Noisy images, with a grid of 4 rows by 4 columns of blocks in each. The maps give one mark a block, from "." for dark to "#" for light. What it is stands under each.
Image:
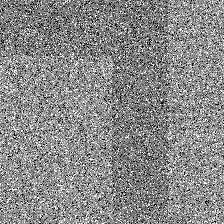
...#
##.#
##.#
##.#
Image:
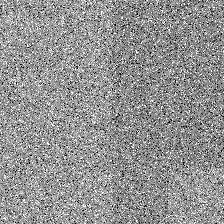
##..
##..
##..
##.#
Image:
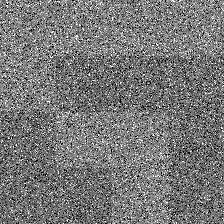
####
#...
.##.
..#.
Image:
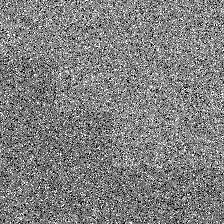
####
.###
..##
....
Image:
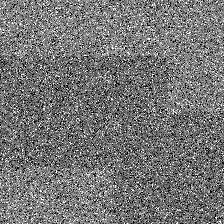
####
...#
....
##..
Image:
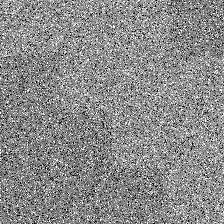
###.
.###
..##
...#
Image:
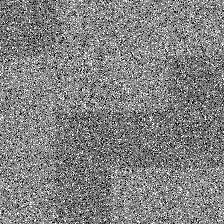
.###
###.
#...
#.##
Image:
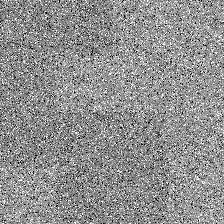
..##
.###
...#
#..#
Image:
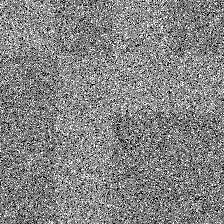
#.#.
.###
.#..
.#..
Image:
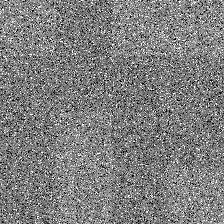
#.##
....
.#..
.#.#
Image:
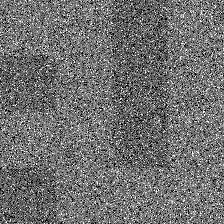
##.#
.#.#
##.#
.###
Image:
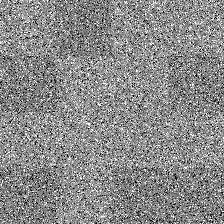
#.##
.##.
####
.#..
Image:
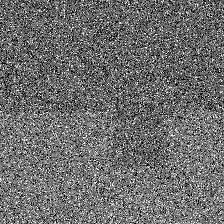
....
....
##.#
####
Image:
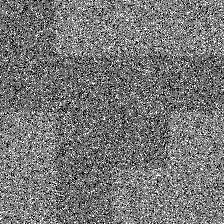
.###
....
#..#
#.##
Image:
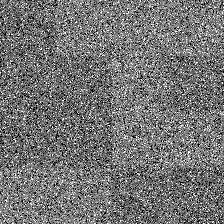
.###
..#.
..##
##..
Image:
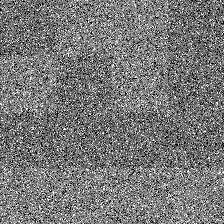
.##.
#.#.
....
####
